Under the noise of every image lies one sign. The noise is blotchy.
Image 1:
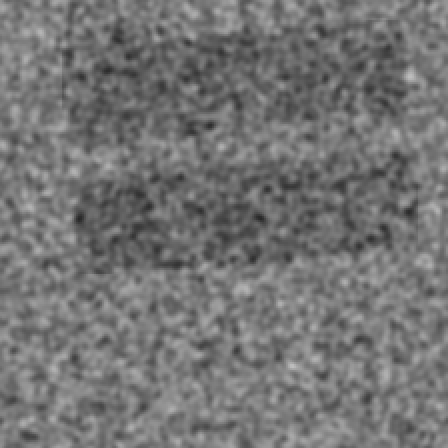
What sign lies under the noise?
equals sign
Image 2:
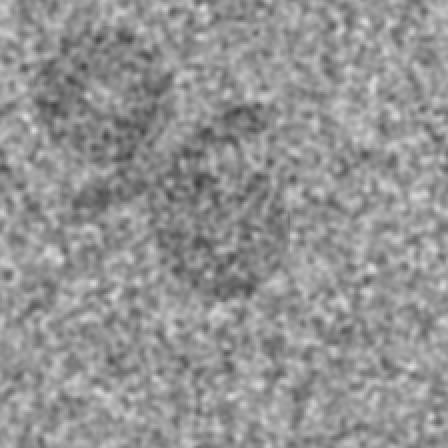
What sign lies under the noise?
percent sign
